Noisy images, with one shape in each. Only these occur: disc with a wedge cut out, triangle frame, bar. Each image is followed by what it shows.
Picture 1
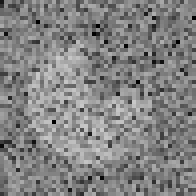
disc with a wedge cut out
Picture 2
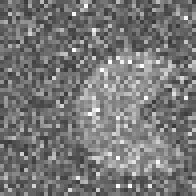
disc with a wedge cut out
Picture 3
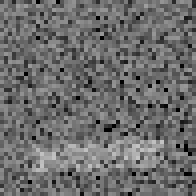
bar
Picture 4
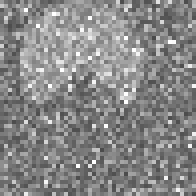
disc with a wedge cut out
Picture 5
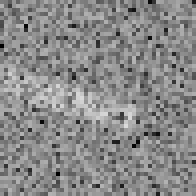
bar
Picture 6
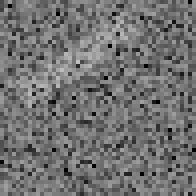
bar
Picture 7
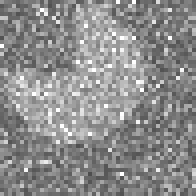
disc with a wedge cut out
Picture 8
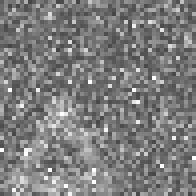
triangle frame
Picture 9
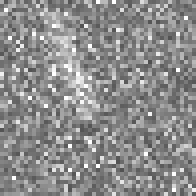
bar
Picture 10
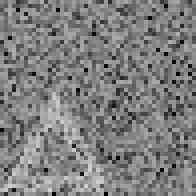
triangle frame
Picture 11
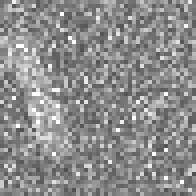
bar
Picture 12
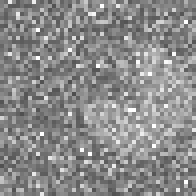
disc with a wedge cut out
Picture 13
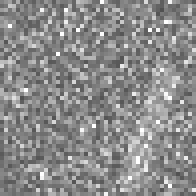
bar
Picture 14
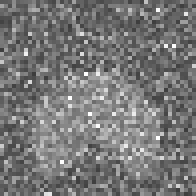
disc with a wedge cut out
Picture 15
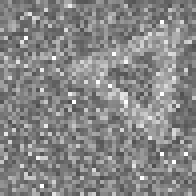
triangle frame
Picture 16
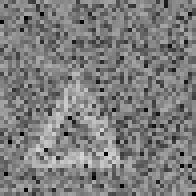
triangle frame
